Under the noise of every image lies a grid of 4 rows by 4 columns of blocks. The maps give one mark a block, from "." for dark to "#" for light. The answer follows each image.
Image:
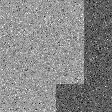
# # # .
# # # .
# # # .
# # . .
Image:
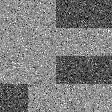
# # . .
# # # #
# # . .
. # # #
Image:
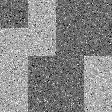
. # . .
# # . .
# . . #
# . . #
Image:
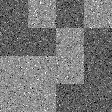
. # . #
. . # .
# # # .
# # . .
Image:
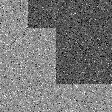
# . . .
# # . .
# # . .
# # # #
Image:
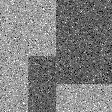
# # . .
# # . .
# . . .
# . # #
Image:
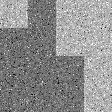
# . # #
. . # #
. . . #
. . . #
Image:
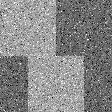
# # . .
# # . .
. # # .
. # # .
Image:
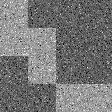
# . . .
# # . .
. # . .
. . # #
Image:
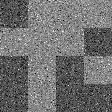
. # # #
# # # .
. # . #
. # . .
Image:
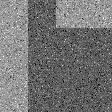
# . # #
# . . .
# . . .
# . . .
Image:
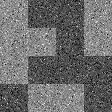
# . . #
# # . #
# . . .
. # # .
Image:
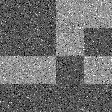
. . # #
. . # .
# # . #
. . . .
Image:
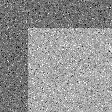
. . . .
. # # #
. # # #
. # # #
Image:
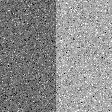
. . # #
. . # #
. . # #
. . # #
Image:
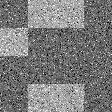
. # # .
# . . .
. . . .
. # # .
